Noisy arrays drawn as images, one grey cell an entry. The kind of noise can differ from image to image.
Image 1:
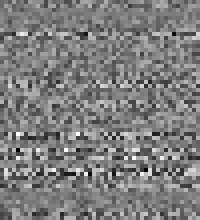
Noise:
rows of uneven size
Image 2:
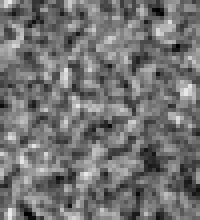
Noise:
blotchy
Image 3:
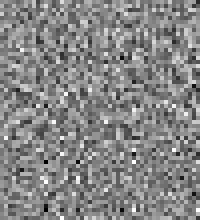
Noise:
low rank plus noise
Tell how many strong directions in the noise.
three or four
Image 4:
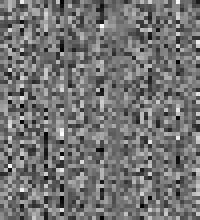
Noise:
columns of uneven size
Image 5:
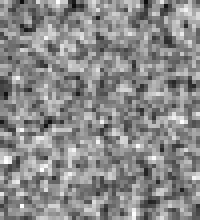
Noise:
blotchy
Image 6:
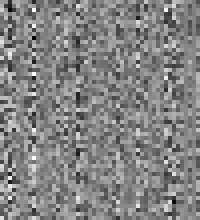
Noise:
columns of uneven size
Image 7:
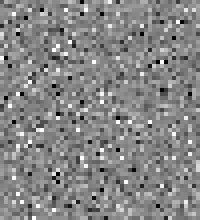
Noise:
heavy tails
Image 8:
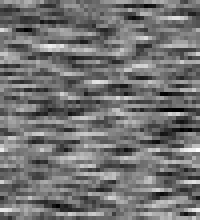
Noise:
streaked along the rows
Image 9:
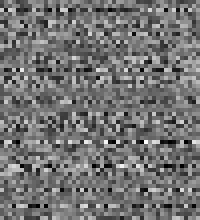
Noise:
rows of uneven size
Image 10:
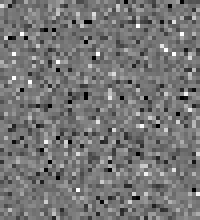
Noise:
heavy tails
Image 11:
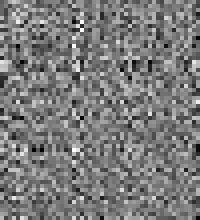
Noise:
low rank plus noise
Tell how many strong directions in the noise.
three or four
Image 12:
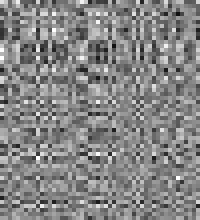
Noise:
low rank plus noise
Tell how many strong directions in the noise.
one
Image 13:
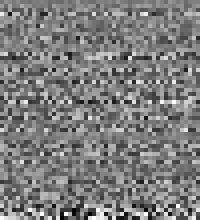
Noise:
rows of uneven size
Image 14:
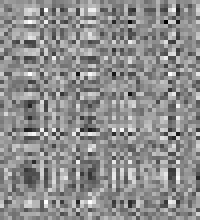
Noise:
low rank plus noise
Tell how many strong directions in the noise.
one
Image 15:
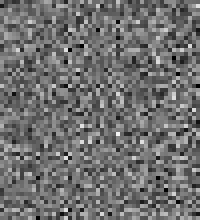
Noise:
low rank plus noise
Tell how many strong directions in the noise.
three or four
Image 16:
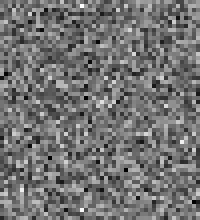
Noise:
independent entries
